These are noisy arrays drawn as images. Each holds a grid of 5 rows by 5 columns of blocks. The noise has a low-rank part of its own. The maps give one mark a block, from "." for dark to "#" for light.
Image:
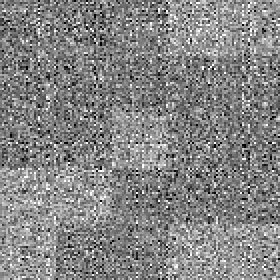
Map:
. . . # #
. . . . .
. . # . .
# # . . .
# . . # #
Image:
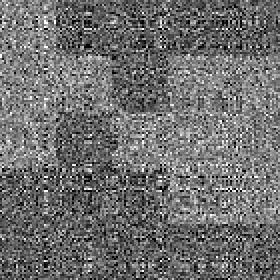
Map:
# . . . .
# # . # #
# . # # #
. . . # #
. . . . .
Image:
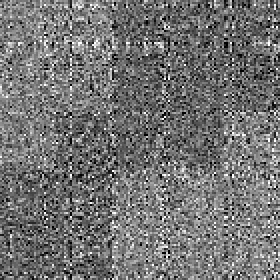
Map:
# # . . .
# # . . .
# . . . #
. . # # #
. . # # #
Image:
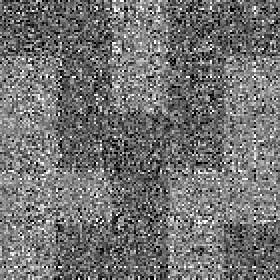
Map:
. . # . .
# . # . #
# . . . #
# # . # #
# . . # .
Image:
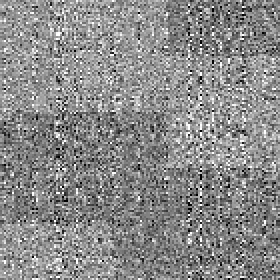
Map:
# # # . .
# # # # #
. . . # #
. . . . .
# # . . .
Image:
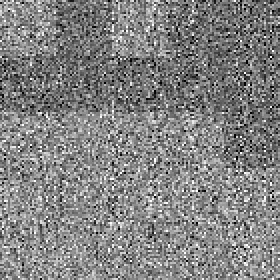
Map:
# . # . .
. . . . .
# # # # .
# # # # #
# # # # #
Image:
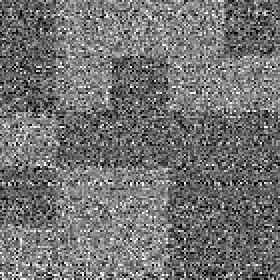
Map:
. # # # .
. # . # #
# . . . .
. # # . .
# # # . .
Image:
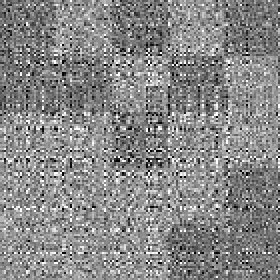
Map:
. # . # .
. . # . #
# # . # #
# # # # .
# # # . .
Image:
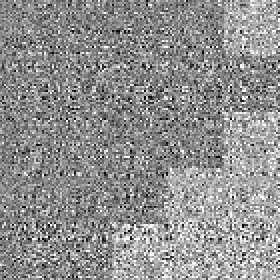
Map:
. . . . #
. . . . .
. . . . #
. . . # #
. . # # #
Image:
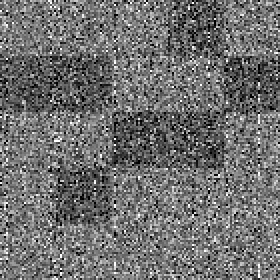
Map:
# # # . #
. . # # .
# # . . #
# . # # #
# # # # #
